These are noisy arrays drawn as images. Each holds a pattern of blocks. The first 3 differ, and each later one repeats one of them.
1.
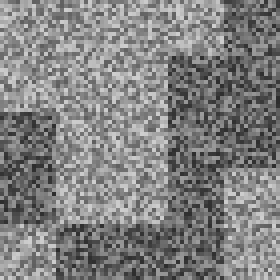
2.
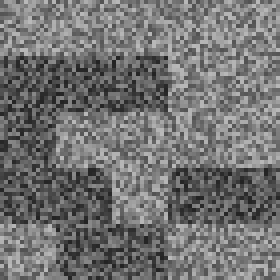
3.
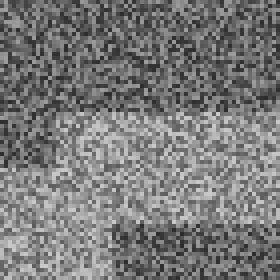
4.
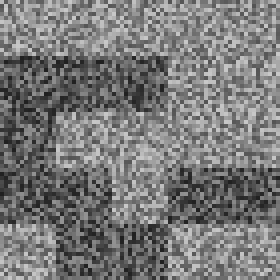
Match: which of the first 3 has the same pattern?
2
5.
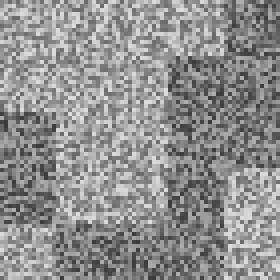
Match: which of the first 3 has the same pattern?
1
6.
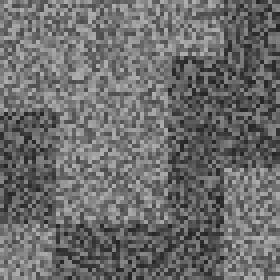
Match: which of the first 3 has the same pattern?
1
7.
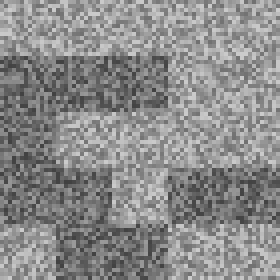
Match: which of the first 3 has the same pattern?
2
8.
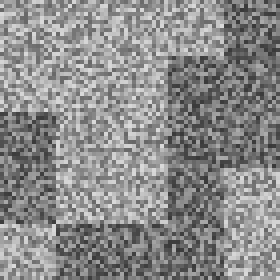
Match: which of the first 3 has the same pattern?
1
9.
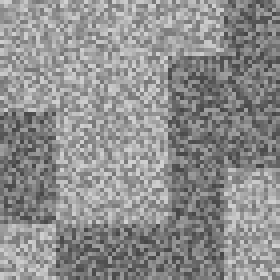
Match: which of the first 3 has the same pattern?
1
